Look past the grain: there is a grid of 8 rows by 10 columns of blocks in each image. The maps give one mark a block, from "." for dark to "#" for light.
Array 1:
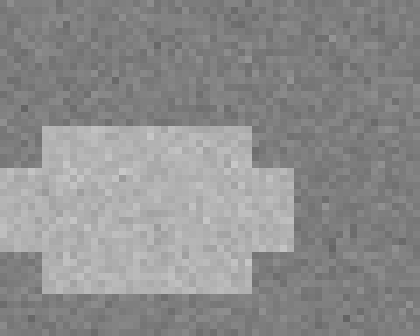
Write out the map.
..........
..........
..........
.#####....
#######...
#######...
.#####....
..........
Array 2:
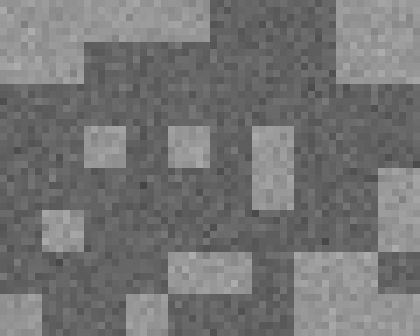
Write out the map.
#####...##
##......##
..........
..#.#.#...
......#..#
.#.......#
....##.##.
#..#...###
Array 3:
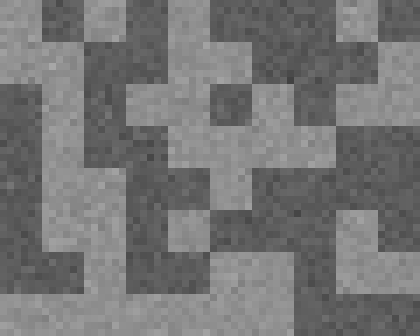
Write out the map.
#.#.#...#.
##..##...#
.#.##.#.##
.#..####..
.##..#....
.##.#...#.
..#..##.##
#######...
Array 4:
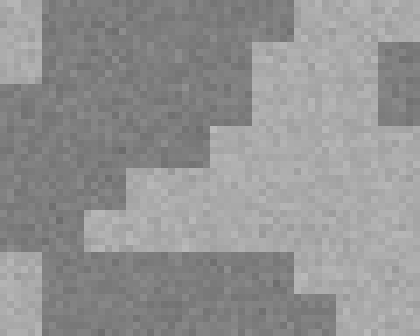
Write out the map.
#......###
#.....###.
......###.
.....#####
...#######
..########
#......###
#.......##
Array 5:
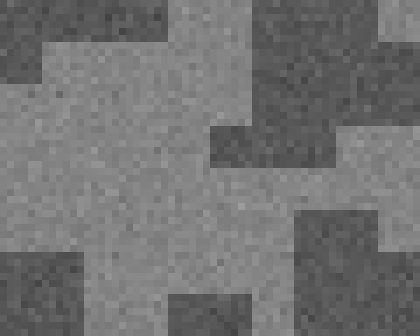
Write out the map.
....##...#
.#####....
######....
#####...##
##########
#######..#
..#####...
..##..#...
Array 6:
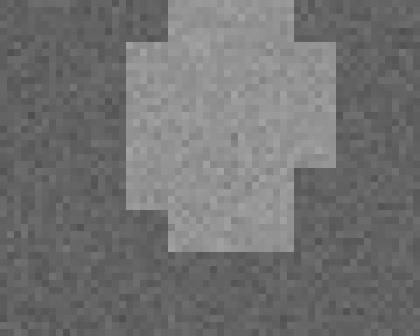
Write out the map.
....###...
...#####..
...#####..
...#####..
...####...
....###...
..........
..........
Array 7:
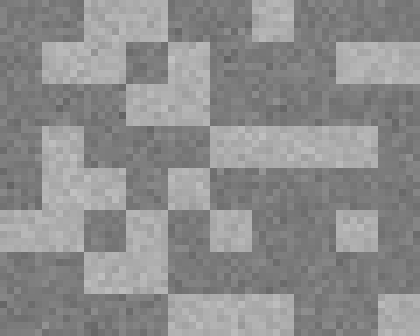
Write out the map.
..##..#...
.##.#...##
...##.....
.#...####.
.##.#.....
##.#.#..#.
..##......
....###..#
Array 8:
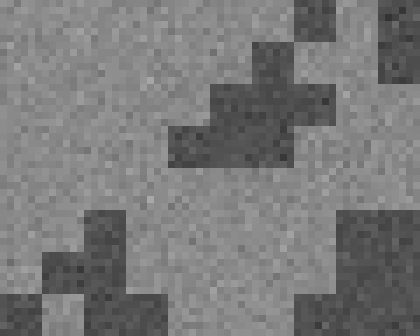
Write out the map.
#######.#.
######.##.
#####...##
####...###
##########
##.#####..
#..#####..
.#..###...
